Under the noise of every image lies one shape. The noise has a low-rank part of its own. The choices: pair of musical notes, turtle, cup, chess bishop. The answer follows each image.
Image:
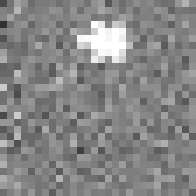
light turtle, top middle
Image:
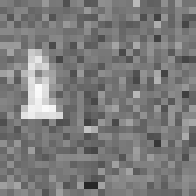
light chess bishop, middle left
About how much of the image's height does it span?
a third
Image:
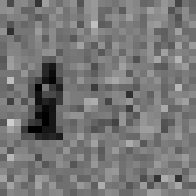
dark chess bishop, middle left
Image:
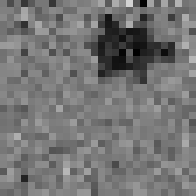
dark turtle
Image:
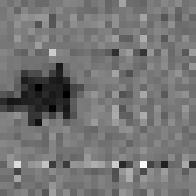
dark turtle, middle left
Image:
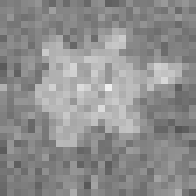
light turtle
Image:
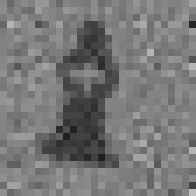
dark chess bishop
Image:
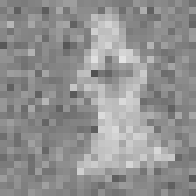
light chess bishop
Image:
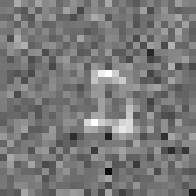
light pair of musical notes, centre
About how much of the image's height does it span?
a third
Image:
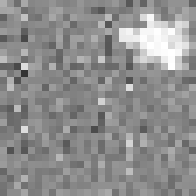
light turtle, top right
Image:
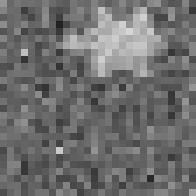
light turtle
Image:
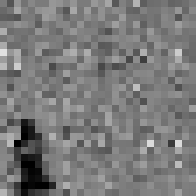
dark chess bishop, bottom left
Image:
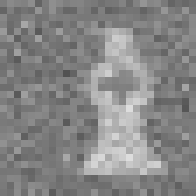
light chess bishop
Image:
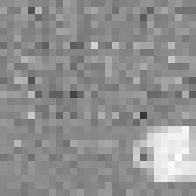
light cup, bottom right
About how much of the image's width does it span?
a third
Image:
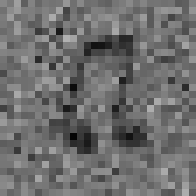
dark pair of musical notes
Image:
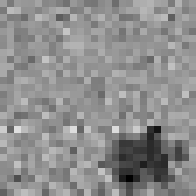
dark turtle, bottom right
